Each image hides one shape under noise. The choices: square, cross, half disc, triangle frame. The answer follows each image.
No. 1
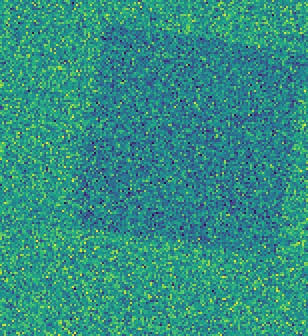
square
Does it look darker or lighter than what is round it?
darker
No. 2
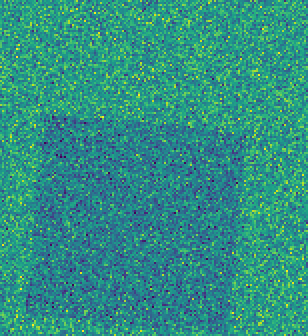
square
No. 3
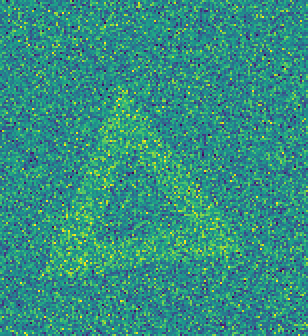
triangle frame
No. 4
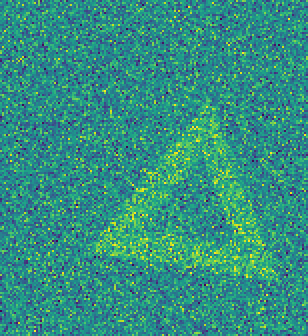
triangle frame
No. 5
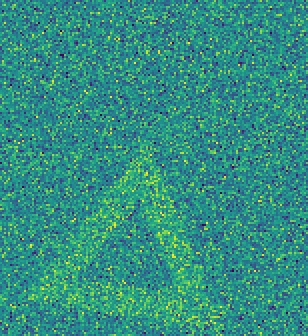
triangle frame
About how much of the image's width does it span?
two thirds
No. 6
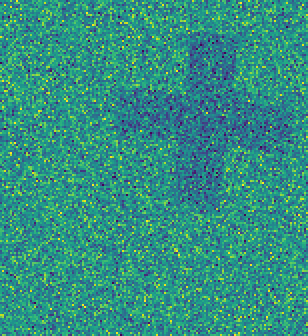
cross
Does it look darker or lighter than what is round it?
darker
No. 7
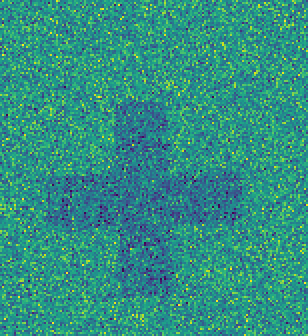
cross
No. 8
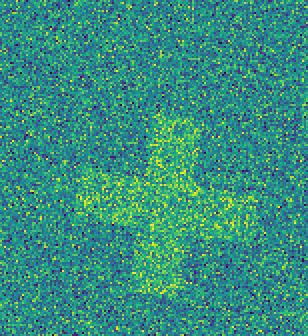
cross
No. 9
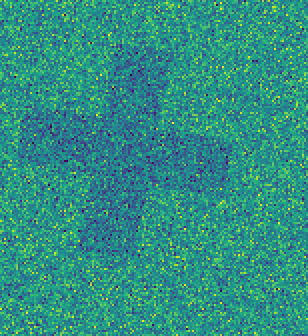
cross
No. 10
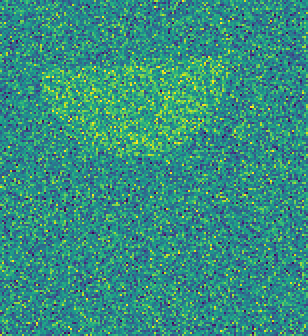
half disc
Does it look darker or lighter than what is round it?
lighter
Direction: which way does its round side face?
down
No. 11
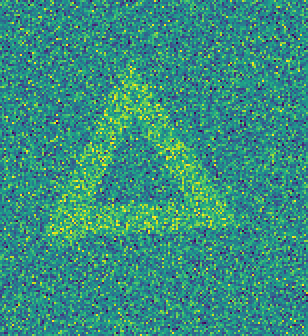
triangle frame
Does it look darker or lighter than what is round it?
lighter
